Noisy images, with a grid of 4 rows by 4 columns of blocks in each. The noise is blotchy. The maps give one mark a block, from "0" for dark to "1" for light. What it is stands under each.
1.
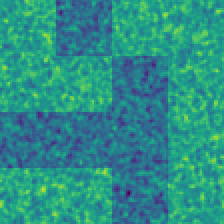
1 0 1 1
1 1 0 1
0 0 0 1
1 1 0 1
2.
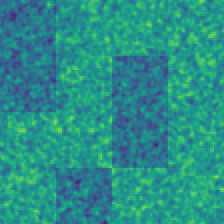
0 1 1 1
0 1 0 1
1 1 0 1
1 0 1 1
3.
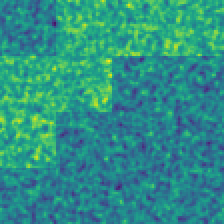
0 1 1 1
1 1 0 0
1 0 0 0
0 0 0 0
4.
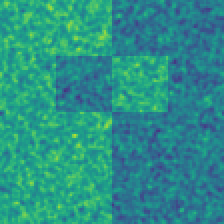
1 1 0 0
1 0 1 0
1 1 0 0
1 1 0 0
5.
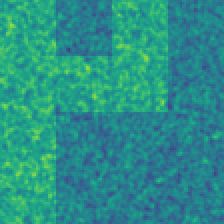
1 0 1 0
1 1 1 0
1 0 0 0
1 0 0 0
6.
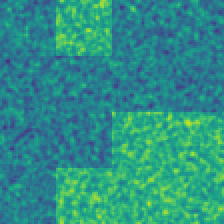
0 1 0 0
0 0 0 0
0 0 1 1
0 1 1 1
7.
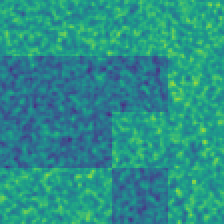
1 1 1 1
0 0 0 1
0 0 1 1
1 1 0 1
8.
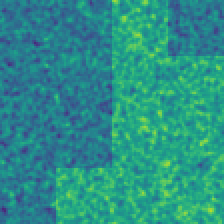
0 0 1 0
0 0 1 1
0 0 1 1
0 1 1 1
